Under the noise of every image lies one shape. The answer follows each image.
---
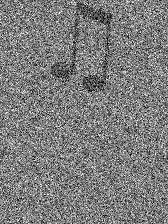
pair of musical notes
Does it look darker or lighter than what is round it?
darker
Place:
top middle
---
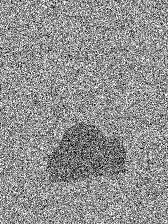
cloud
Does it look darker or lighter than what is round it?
darker
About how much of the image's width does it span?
half
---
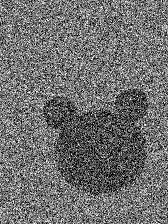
bear's head
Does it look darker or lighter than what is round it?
darker
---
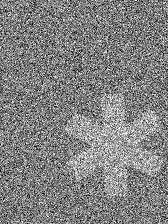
asterisk
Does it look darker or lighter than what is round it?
lighter
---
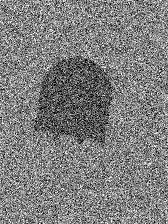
ghost
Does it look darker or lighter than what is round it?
darker
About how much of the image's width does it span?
half
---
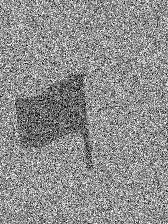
flag
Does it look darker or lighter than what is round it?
darker
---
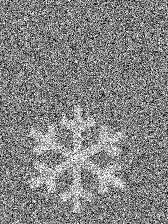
snowflake
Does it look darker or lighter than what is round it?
lighter
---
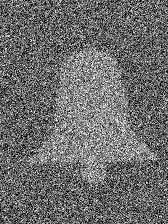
bell
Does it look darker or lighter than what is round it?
lighter
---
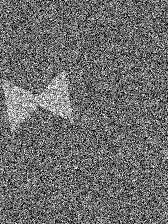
bow tie
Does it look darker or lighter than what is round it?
lighter
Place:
middle left
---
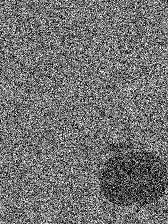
apple
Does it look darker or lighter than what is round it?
darker
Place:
bottom right
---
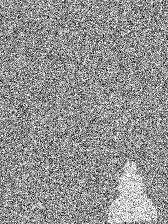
chess pawn
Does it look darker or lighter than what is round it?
lighter
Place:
bottom right
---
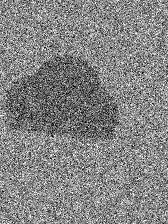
cloud
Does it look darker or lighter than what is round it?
darker
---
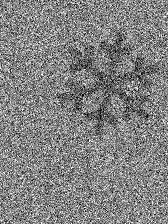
snowflake
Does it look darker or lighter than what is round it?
darker
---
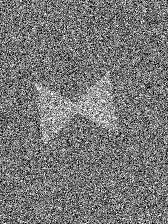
bow tie
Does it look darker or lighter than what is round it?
lighter
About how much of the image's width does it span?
half
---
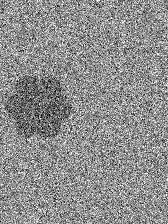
flower
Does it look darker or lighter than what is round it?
darker
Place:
middle left
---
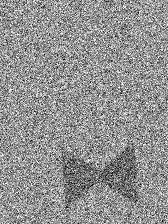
bow tie
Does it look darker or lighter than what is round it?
darker
